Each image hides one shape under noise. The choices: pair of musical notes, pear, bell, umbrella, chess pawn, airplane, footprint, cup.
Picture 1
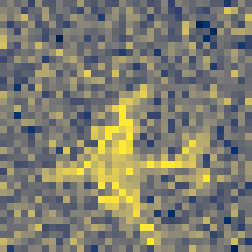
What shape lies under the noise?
airplane
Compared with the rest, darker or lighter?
lighter
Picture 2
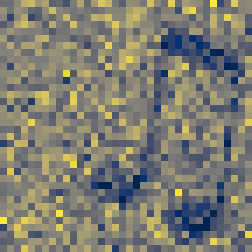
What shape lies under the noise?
pair of musical notes
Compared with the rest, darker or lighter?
darker
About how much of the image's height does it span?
nearly all
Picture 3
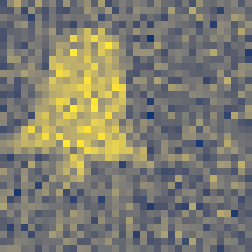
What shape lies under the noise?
bell
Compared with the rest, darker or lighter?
lighter
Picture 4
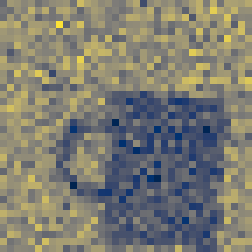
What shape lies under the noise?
cup
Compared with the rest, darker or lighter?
darker
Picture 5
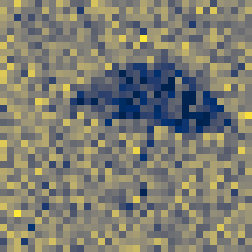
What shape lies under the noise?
umbrella
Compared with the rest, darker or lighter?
darker
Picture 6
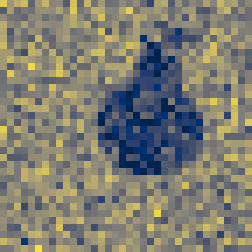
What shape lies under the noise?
pear
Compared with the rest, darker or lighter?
darker
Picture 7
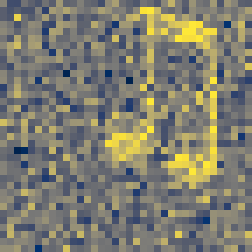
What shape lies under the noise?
pair of musical notes
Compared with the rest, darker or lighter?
lighter
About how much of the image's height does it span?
two thirds
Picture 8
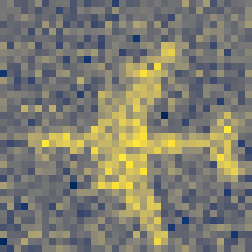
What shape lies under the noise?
airplane
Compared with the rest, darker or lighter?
lighter
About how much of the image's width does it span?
nearly all
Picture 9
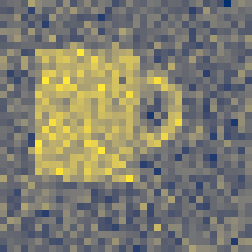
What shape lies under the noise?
cup
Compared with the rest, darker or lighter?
lighter
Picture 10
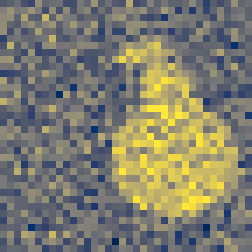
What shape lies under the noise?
pear
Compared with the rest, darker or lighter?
lighter
